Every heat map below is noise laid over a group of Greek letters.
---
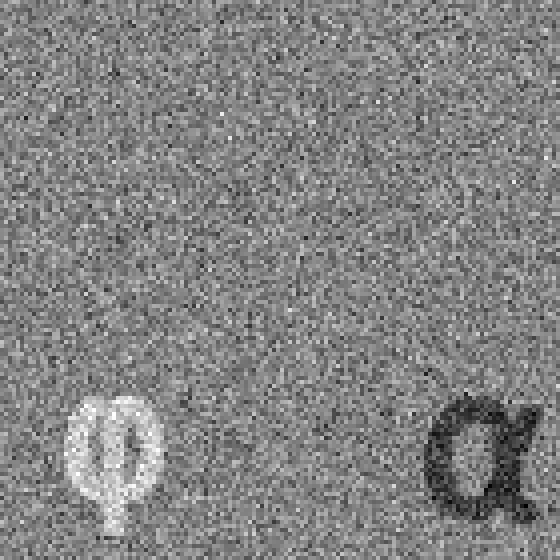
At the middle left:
nothing
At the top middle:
nothing
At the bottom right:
alpha
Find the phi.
bottom left
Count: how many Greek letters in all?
2
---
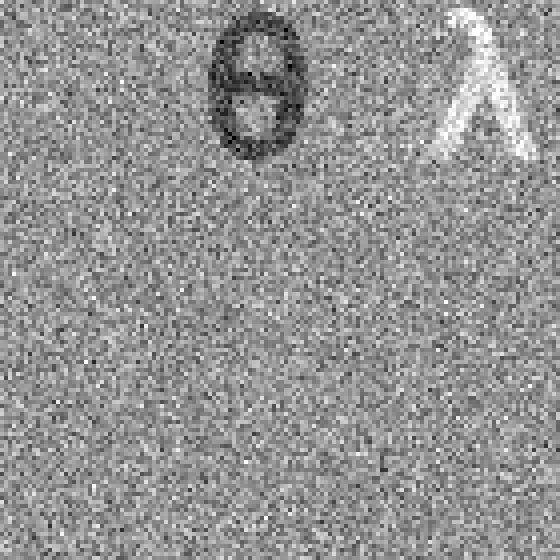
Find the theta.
top middle
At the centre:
nothing
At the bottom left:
nothing
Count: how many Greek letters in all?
2
